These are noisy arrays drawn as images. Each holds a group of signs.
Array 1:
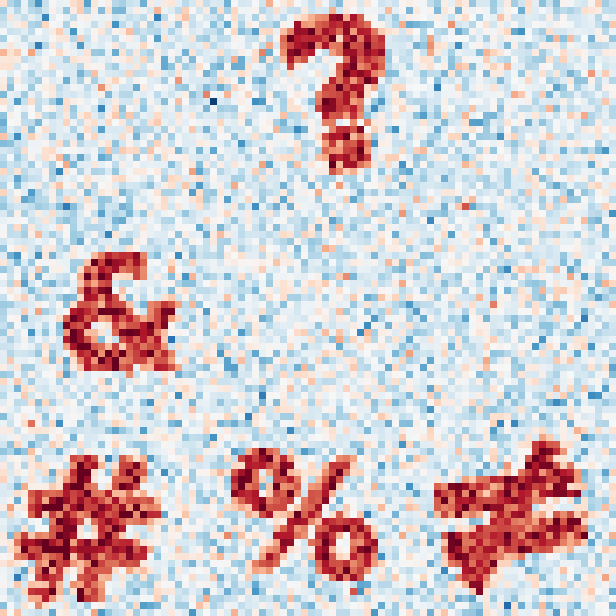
top middle: question mark; middle left: ampersand; bottom left: hash sign; bottom middle: percent sign; bottom right: not-equal sign
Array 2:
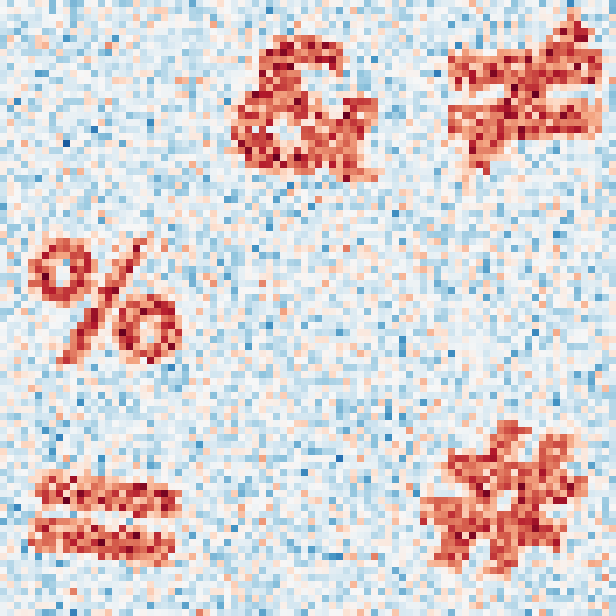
top middle: ampersand; top right: not-equal sign; middle left: percent sign; bottom left: equals sign; bottom right: hash sign
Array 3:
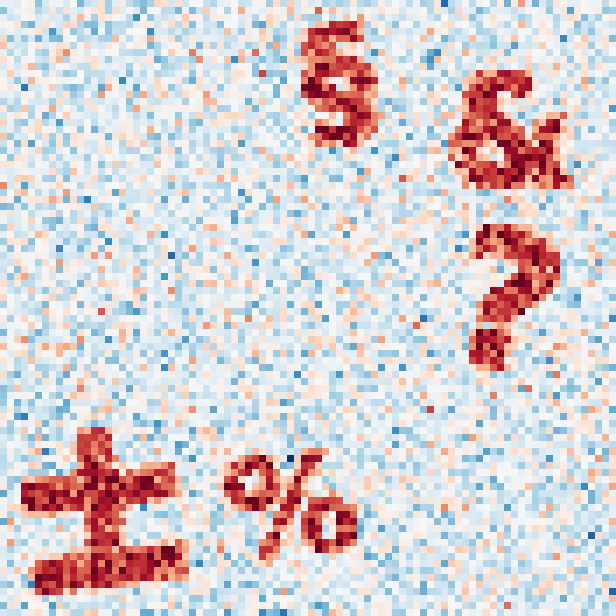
top middle: section sign; top right: ampersand; middle right: question mark; bottom left: plus-minus sign; bottom middle: percent sign
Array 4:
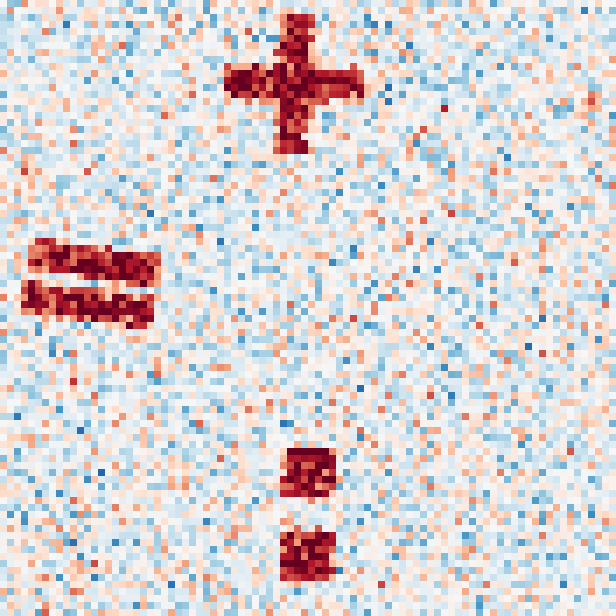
top middle: plus sign; middle left: equals sign; bottom middle: colon
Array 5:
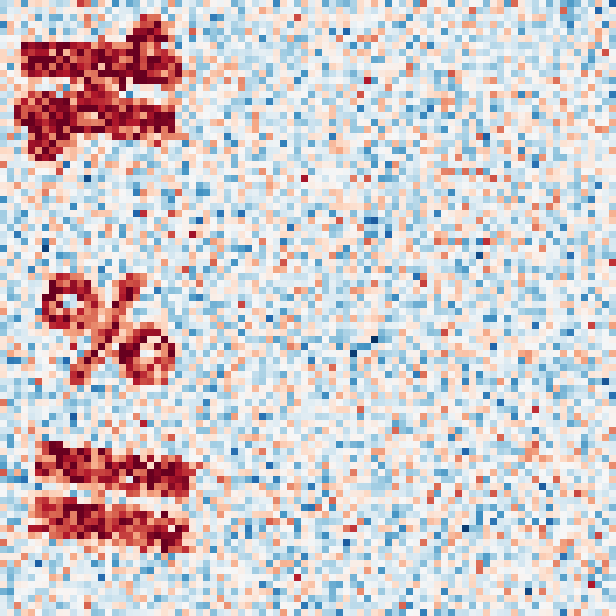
top left: not-equal sign; middle left: percent sign; bottom left: equals sign
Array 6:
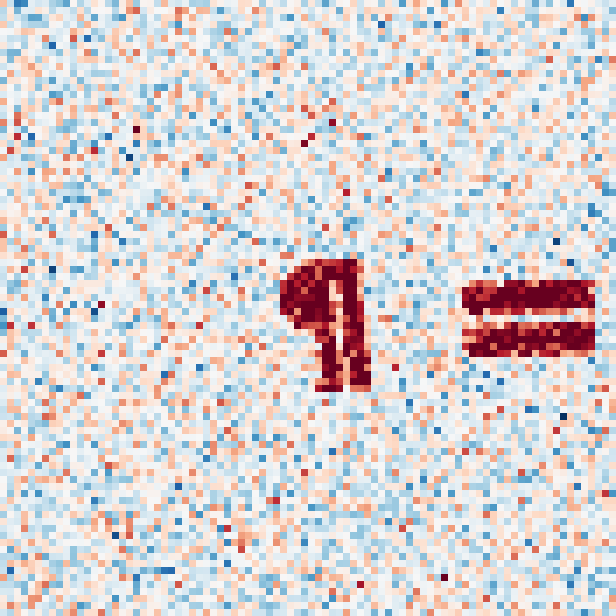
centre: pilcrow; middle right: equals sign
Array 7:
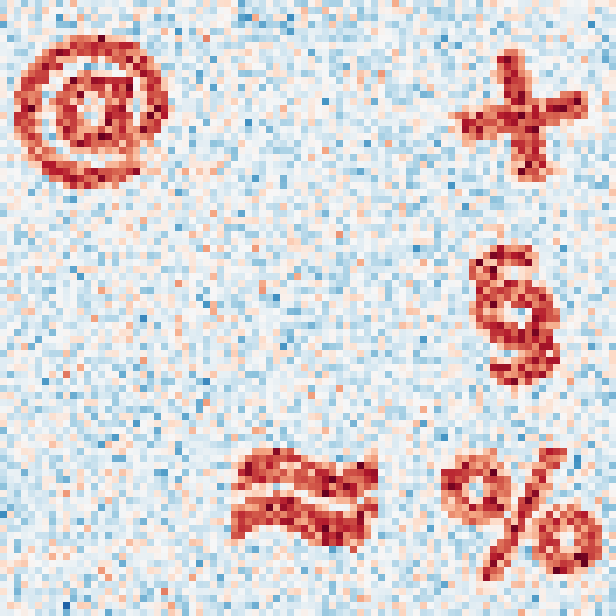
top left: at sign; top right: plus sign; middle right: section sign; bottom middle: approximately sign; bottom right: percent sign
